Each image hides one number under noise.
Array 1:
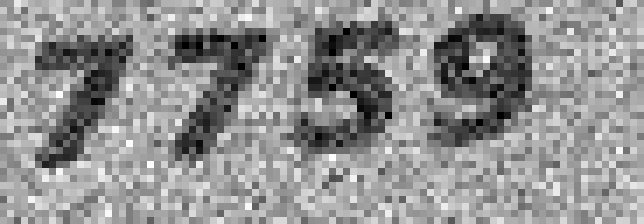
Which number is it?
7759
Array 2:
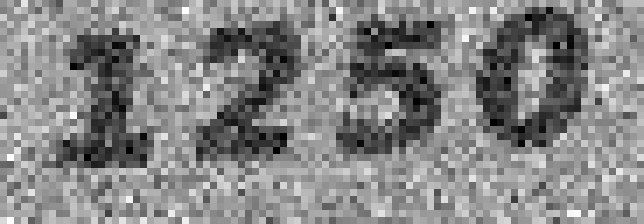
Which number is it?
1250
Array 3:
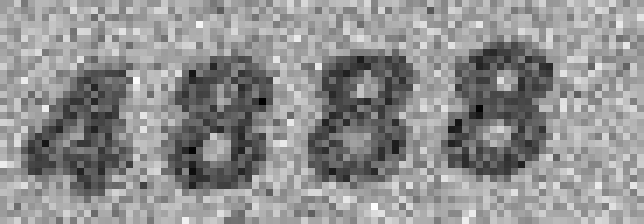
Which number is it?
4888
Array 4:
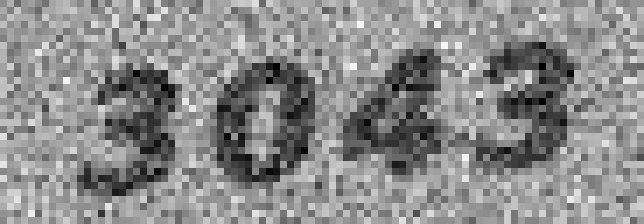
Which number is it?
3043
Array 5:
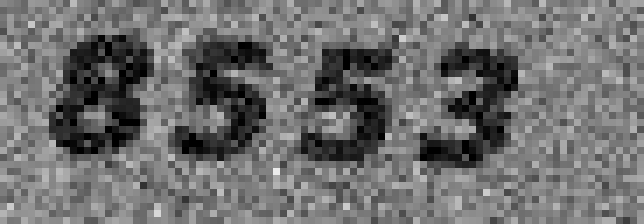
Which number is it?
8553
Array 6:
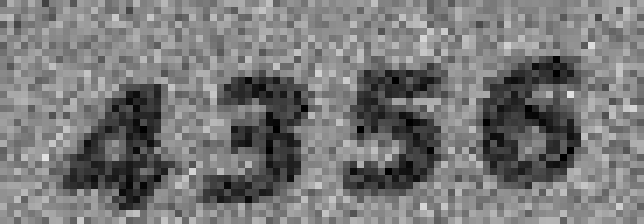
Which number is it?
4356
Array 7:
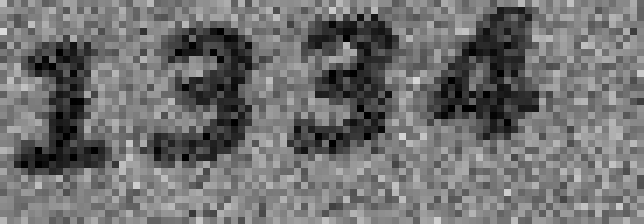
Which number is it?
1334
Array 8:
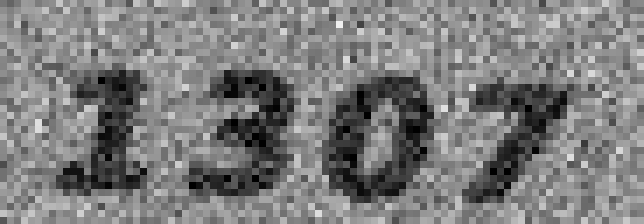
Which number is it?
1307
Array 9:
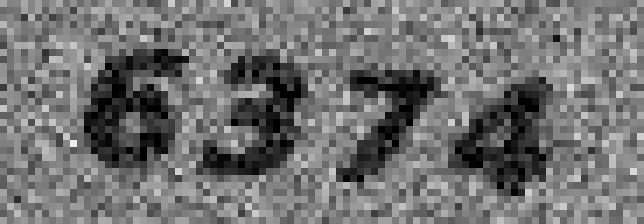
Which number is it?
6374
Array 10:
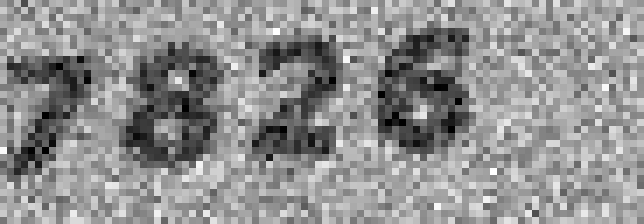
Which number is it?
7826
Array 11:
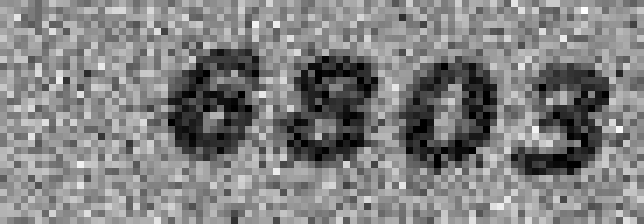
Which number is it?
6803
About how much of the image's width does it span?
two thirds
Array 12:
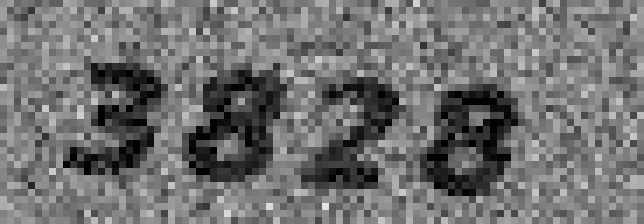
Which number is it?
3828
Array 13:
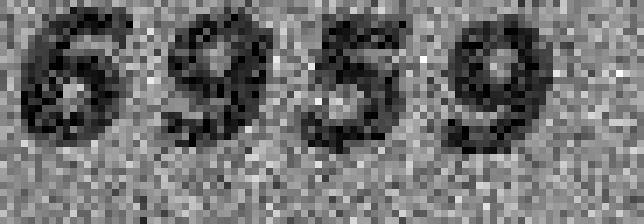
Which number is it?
6959
